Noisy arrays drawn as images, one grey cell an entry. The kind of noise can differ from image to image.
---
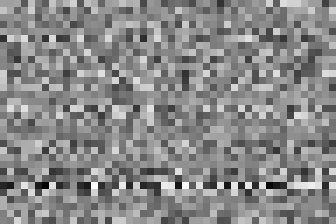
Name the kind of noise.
rows of uneven size
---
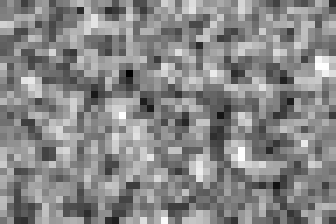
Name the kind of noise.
blotchy
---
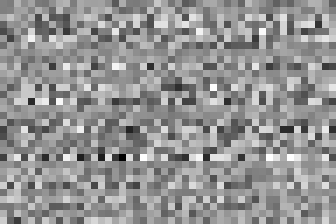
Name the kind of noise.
rows of uneven size
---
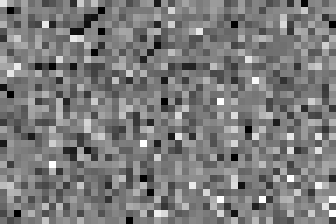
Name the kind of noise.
heavy tails
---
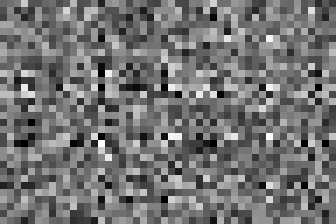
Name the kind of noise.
low rank plus noise
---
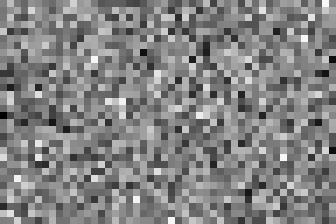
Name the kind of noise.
independent entries
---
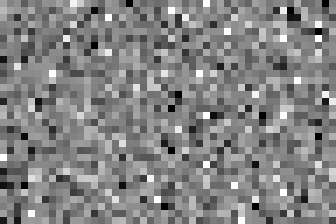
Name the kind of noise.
heavy tails
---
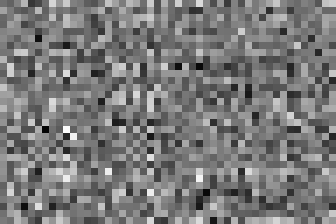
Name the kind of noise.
low rank plus noise
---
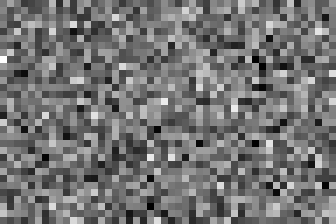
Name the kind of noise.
independent entries
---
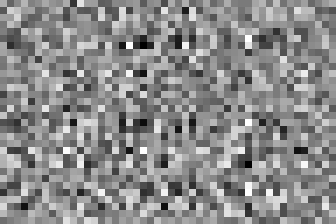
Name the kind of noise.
low rank plus noise
